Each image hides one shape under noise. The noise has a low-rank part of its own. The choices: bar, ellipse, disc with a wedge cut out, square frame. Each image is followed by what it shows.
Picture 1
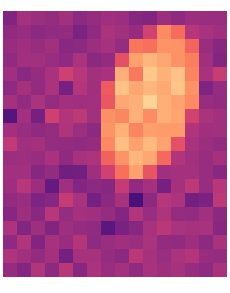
ellipse
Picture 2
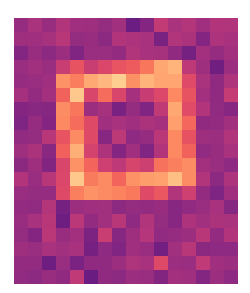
square frame
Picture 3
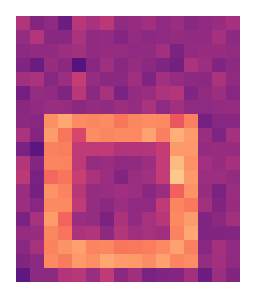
square frame
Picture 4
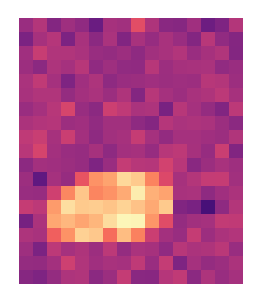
ellipse
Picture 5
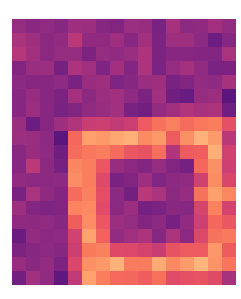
square frame
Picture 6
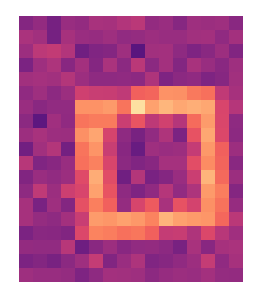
square frame
